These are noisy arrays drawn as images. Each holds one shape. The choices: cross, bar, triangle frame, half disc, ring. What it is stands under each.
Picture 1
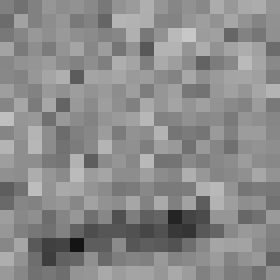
bar
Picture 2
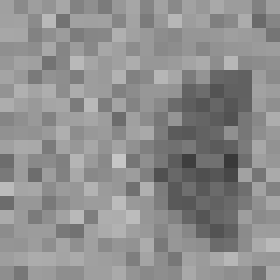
half disc
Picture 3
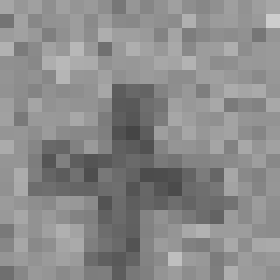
cross
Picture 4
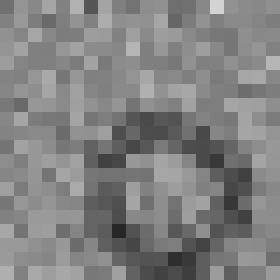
ring
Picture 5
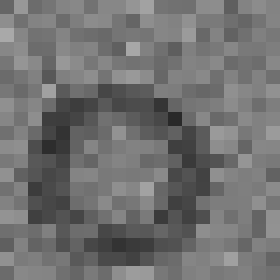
ring
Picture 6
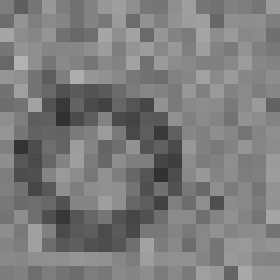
ring
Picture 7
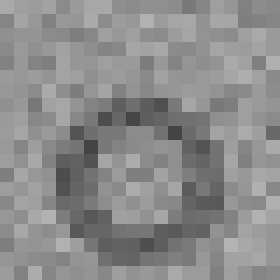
ring
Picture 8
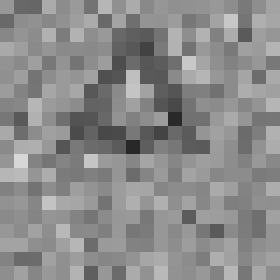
triangle frame
